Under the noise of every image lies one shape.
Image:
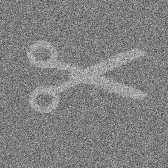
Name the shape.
pair of scissors
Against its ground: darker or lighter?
lighter
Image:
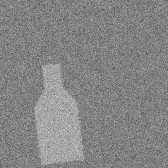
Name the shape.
bottle
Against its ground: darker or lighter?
lighter
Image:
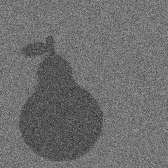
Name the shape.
pear
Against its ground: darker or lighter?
darker
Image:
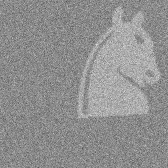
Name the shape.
chess knight
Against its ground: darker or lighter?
lighter
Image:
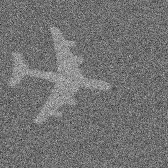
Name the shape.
airplane
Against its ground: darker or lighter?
lighter
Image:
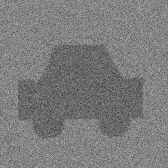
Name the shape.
car
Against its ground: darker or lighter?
darker
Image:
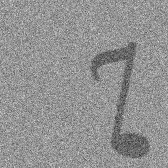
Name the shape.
musical note
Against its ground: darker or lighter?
darker
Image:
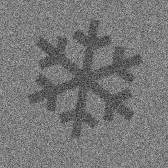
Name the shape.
snowflake
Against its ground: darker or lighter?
darker
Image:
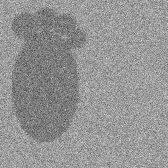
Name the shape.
footprint
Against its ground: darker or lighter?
darker
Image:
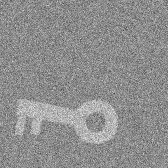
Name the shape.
key
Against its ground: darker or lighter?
lighter
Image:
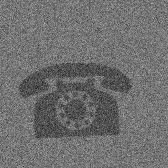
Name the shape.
telephone
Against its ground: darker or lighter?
darker
